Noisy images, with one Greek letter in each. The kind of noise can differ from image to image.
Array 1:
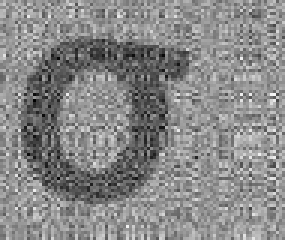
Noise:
low rank plus noise
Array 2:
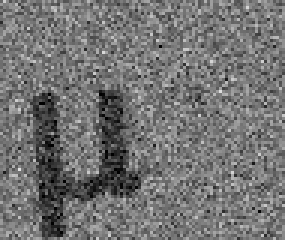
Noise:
independent entries
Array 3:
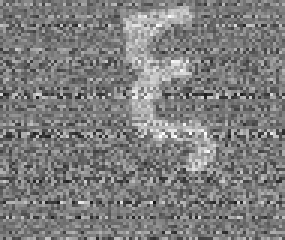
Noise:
rows of uneven size
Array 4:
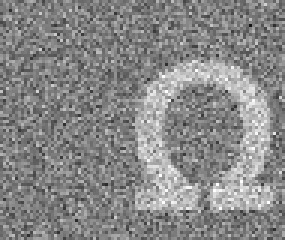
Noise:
independent entries
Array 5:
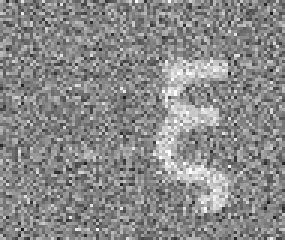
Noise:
low rank plus noise
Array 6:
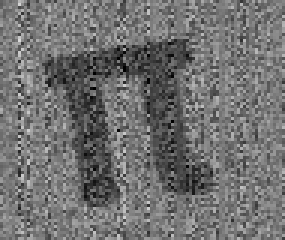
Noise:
columns of uneven size
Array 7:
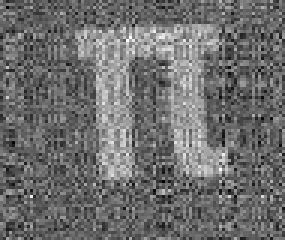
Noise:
low rank plus noise
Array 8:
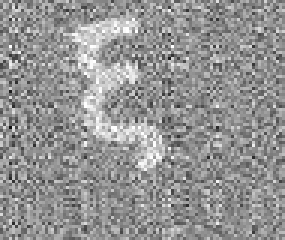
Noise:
low rank plus noise
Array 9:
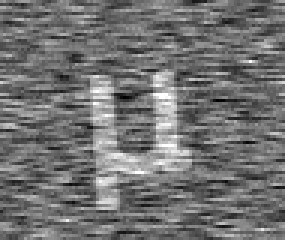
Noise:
streaked along the rows
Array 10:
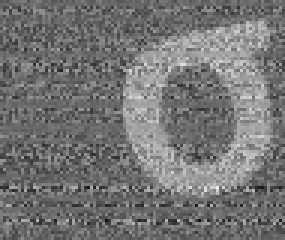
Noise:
rows of uneven size
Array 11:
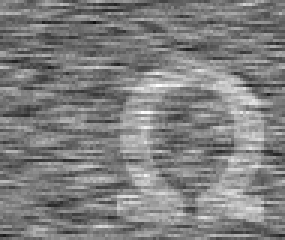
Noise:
streaked along the rows
